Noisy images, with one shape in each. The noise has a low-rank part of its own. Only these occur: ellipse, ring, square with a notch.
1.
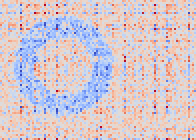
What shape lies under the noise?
ring
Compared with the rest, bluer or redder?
bluer
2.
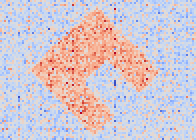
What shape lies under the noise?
square with a notch
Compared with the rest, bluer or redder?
redder
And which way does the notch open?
down and right
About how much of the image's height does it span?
nearly all
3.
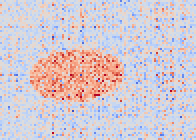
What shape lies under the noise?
ellipse
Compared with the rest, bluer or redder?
redder
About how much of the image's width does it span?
half
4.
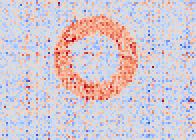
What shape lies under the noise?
ring
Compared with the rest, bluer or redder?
redder
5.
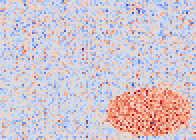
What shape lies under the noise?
ellipse
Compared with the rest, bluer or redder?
redder
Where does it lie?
bottom right
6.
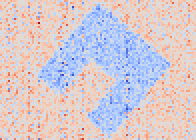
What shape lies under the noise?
square with a notch
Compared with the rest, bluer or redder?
bluer
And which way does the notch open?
down and left
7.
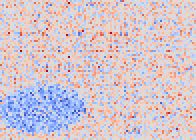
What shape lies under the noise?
ellipse
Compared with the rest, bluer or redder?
bluer
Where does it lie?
bottom left
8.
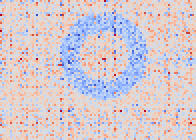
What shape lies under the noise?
ring
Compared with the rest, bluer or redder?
bluer
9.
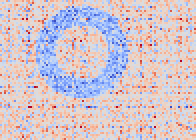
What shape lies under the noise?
ring
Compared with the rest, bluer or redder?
bluer
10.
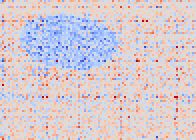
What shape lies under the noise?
ellipse
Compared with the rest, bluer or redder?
bluer
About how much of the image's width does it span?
half
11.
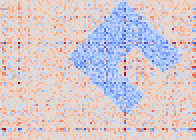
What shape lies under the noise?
square with a notch
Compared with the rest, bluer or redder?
bluer
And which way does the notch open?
down and right
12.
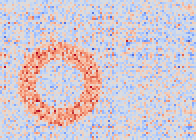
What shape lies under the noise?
ring
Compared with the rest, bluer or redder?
redder
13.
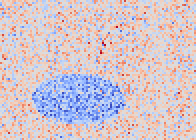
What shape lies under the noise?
ellipse
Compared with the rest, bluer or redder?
bluer
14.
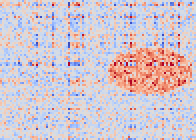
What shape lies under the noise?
ellipse
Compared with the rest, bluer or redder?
redder
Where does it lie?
middle right
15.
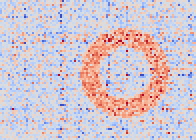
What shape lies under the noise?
ring
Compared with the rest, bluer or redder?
redder
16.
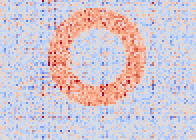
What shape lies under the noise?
ring
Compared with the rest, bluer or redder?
redder
